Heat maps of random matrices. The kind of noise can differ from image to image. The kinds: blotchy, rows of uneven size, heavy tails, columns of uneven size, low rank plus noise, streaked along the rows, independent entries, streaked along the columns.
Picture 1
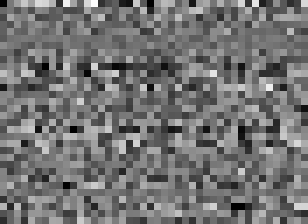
rows of uneven size
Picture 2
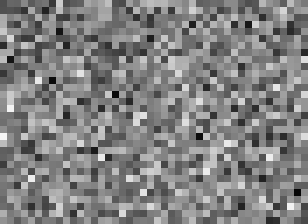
independent entries
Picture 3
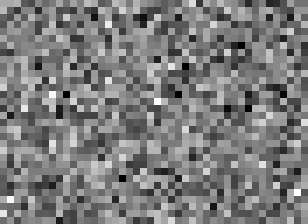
independent entries
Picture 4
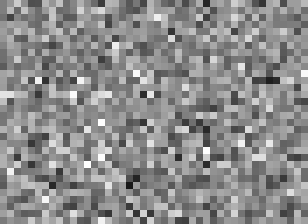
low rank plus noise
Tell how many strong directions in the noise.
five to eight
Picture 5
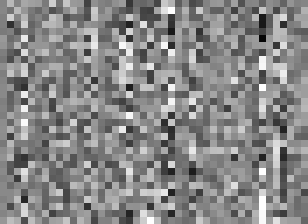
columns of uneven size
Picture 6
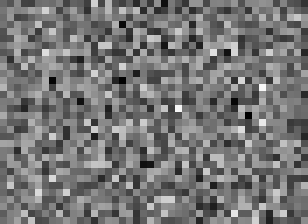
independent entries
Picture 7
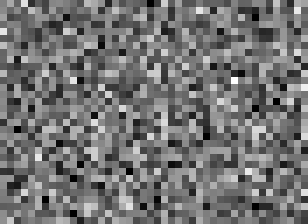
independent entries
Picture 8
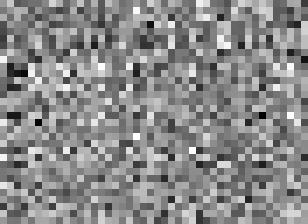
low rank plus noise
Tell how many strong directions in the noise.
two
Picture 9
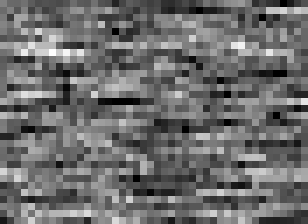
streaked along the rows
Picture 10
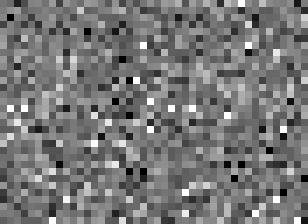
heavy tails
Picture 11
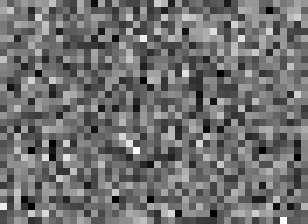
independent entries
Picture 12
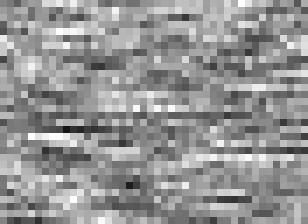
streaked along the rows
